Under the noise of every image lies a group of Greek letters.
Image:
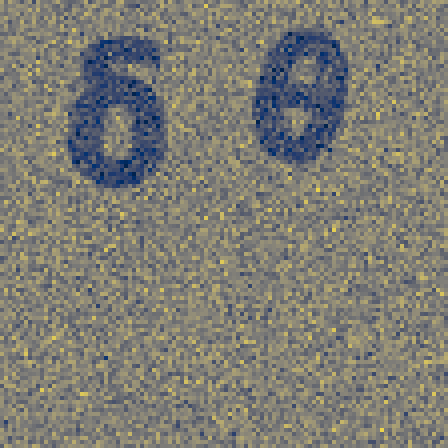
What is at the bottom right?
nothing
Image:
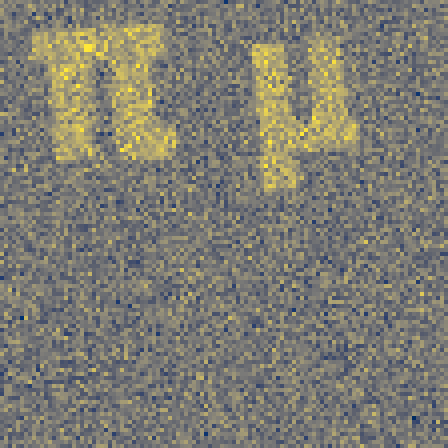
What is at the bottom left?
nothing
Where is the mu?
top right
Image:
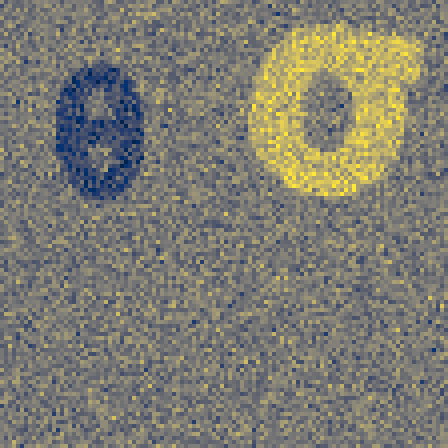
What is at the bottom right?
nothing
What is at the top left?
theta
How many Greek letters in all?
2
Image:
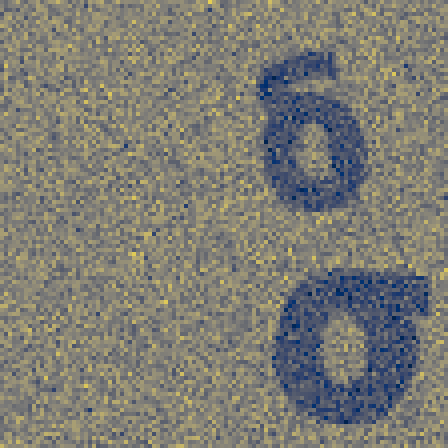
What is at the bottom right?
sigma
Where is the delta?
top right
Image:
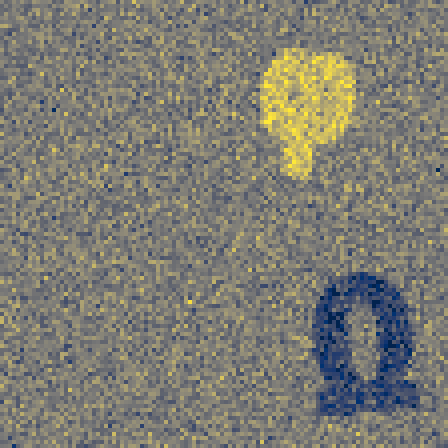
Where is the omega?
bottom right
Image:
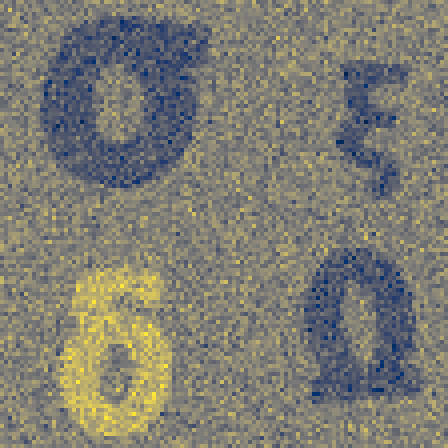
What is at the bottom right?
omega
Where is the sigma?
top left
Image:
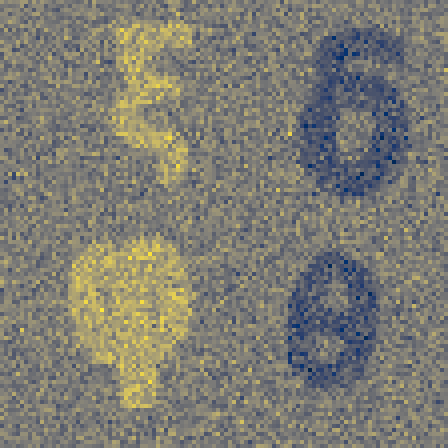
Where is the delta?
top right
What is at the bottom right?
theta
